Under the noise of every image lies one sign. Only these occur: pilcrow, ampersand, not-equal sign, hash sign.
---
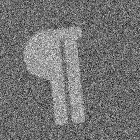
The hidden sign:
pilcrow
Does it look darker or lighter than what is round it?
lighter
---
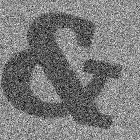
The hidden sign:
ampersand
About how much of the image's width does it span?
nearly all
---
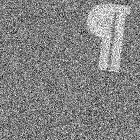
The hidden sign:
pilcrow
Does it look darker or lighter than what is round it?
lighter
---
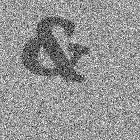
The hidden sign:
ampersand
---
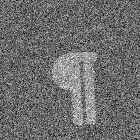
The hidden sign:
pilcrow
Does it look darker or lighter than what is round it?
lighter
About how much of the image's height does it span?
half
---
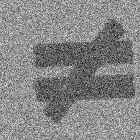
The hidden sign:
not-equal sign
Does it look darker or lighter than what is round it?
darker
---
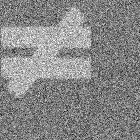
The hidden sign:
not-equal sign
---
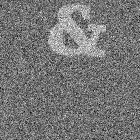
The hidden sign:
ampersand
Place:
top middle
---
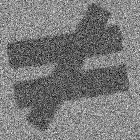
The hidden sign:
not-equal sign
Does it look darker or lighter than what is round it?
darker
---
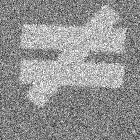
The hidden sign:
not-equal sign
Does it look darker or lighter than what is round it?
lighter
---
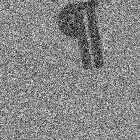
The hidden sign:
pilcrow
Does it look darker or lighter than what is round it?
darker
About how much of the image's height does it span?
half
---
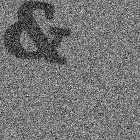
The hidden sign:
ampersand
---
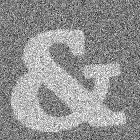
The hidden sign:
ampersand
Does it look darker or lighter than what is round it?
lighter
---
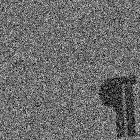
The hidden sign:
pilcrow
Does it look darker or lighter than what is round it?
darker
